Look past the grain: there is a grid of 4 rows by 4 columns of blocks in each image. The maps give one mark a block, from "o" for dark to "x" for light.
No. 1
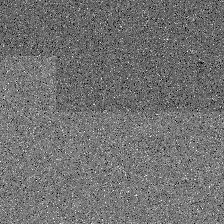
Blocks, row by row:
oooo
xooo
xxxx
xxxx
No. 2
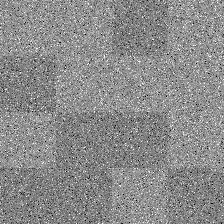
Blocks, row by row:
xxox
oxxx
xoox
ooxo
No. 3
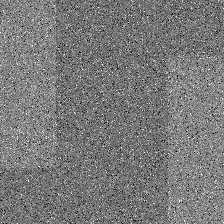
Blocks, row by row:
xooo
xoox
xoox
ooox
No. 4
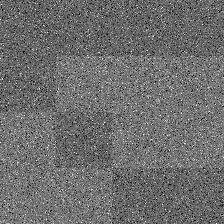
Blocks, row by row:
oooo
oxxx
xoxx
xxoo
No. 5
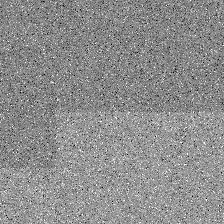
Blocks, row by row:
oooo
oooo
oxxx
xxxx
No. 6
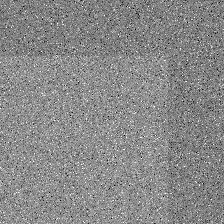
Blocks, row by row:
oooo
xxxo
xxxo
xxxo
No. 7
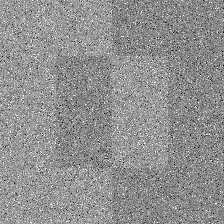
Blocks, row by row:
xxoo
xoxo
xoxo
xxoo
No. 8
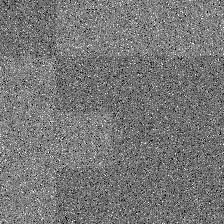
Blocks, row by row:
oxxx
xooo
xxoo
xooo
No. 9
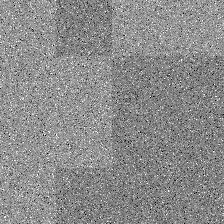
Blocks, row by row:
xoxx
xxoo
xxoo
xooo
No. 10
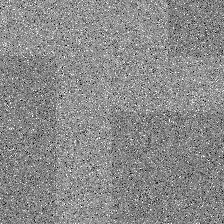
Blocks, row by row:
xxxo
oxxx
oxoo
oxoo
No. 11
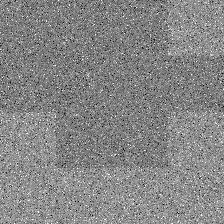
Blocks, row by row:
ooox
oooo
xoox
xxxx
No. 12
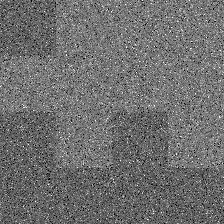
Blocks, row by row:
oxxx
xxxx
oxox
oooo
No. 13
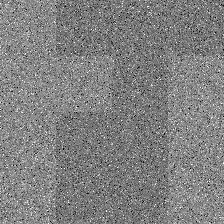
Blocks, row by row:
xooo
xxox
xoox
xoox
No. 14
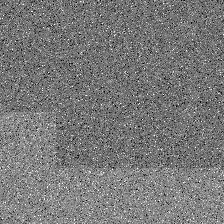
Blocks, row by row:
oooo
oooo
xooo
xxxx
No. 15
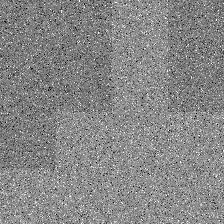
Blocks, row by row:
ooxo
ooxo
oxxx
xxxx
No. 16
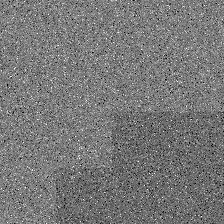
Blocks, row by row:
xxxx
xxxx
xxoo
xooo
